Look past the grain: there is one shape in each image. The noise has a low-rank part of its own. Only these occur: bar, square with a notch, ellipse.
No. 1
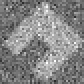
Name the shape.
square with a notch
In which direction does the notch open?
down and left
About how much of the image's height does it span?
nearly all
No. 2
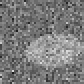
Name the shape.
ellipse
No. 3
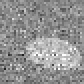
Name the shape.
ellipse
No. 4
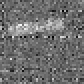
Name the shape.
bar
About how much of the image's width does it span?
two thirds
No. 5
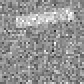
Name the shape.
bar
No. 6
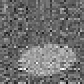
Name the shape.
ellipse
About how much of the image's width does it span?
two thirds
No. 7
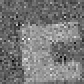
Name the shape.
square with a notch
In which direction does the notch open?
right
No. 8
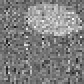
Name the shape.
ellipse
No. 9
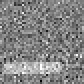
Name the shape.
bar
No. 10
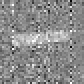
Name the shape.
bar
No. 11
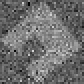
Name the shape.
square with a notch
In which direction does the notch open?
down and left
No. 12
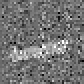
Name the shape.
bar
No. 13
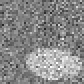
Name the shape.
ellipse
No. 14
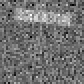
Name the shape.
bar
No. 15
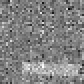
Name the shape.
bar
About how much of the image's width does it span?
two thirds
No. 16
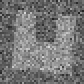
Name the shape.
square with a notch
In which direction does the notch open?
up
